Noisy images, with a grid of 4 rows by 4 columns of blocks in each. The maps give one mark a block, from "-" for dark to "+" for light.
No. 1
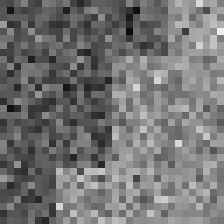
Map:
- - - +
- - + +
- - + +
- + + +
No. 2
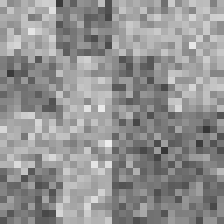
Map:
+ - + +
- + - +
+ + - -
- + - -
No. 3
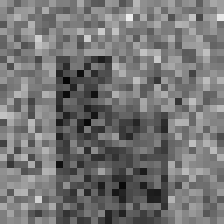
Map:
+ + + +
+ - + +
+ - - +
+ - - +
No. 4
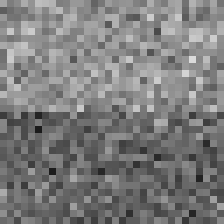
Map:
+ + + +
+ + + +
- - - -
- - - -
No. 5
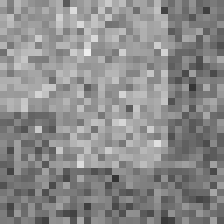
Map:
+ + + -
+ + + -
- + + -
- - - -
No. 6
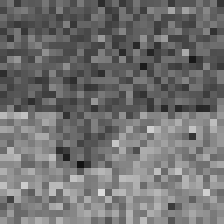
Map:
- - - -
- - - -
+ - + +
+ + + +
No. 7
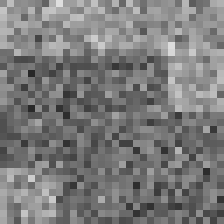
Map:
+ + + +
- - - +
- - - -
+ - - -
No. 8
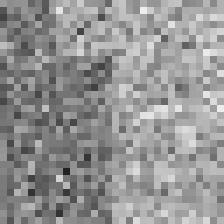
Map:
- + + +
- - + +
- - + +
- - + +
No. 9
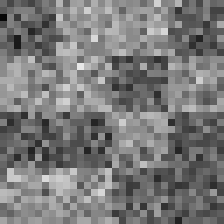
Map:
- + + -
+ + - +
- - + -
+ + - -
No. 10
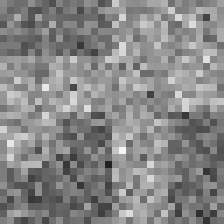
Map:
- - + +
+ + + +
+ - + -
- - + -
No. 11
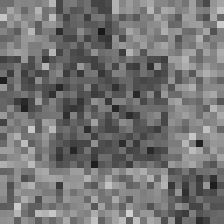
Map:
+ - + +
- - - +
+ - - +
+ + + -
